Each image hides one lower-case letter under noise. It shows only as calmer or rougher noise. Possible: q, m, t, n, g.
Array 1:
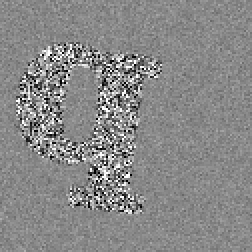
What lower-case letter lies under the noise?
q
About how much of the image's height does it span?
two thirds
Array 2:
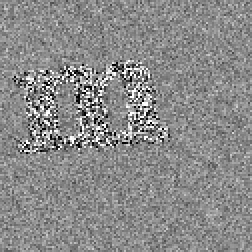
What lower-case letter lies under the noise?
m
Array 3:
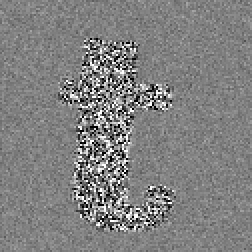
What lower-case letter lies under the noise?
t
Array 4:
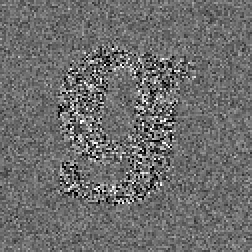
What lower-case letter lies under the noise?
g
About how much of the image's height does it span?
two thirds
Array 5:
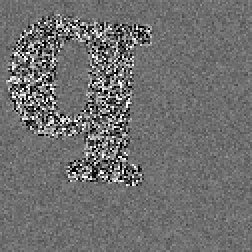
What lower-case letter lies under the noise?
q
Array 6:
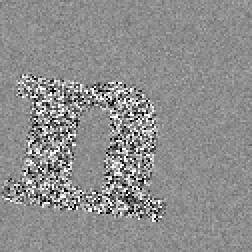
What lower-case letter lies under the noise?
n
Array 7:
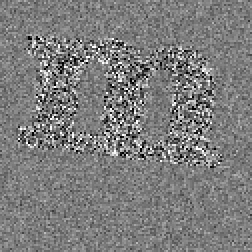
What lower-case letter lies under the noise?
m
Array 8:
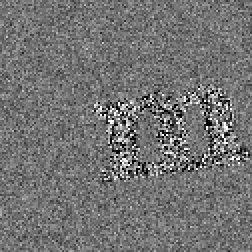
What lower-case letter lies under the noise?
m
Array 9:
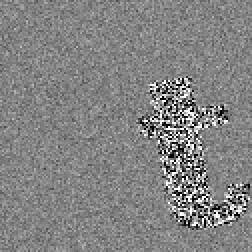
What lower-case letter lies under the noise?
t
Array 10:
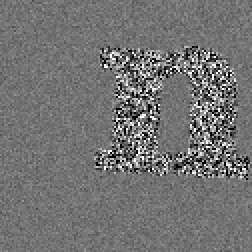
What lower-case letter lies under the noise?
n
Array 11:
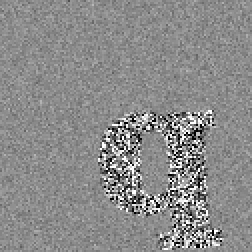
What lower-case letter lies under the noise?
q
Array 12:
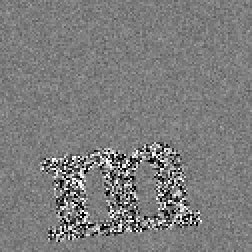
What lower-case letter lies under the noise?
m
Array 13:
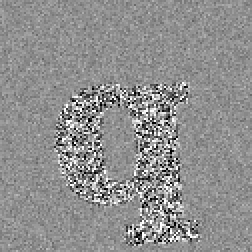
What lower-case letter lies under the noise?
q
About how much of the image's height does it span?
two thirds
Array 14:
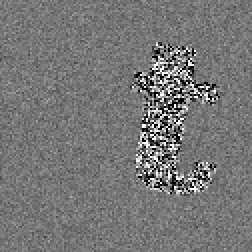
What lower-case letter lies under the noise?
t
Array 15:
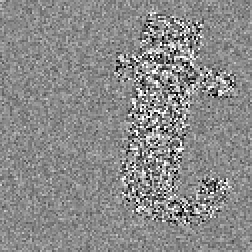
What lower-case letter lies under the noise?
t
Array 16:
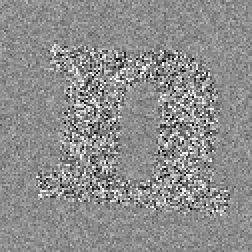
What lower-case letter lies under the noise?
n
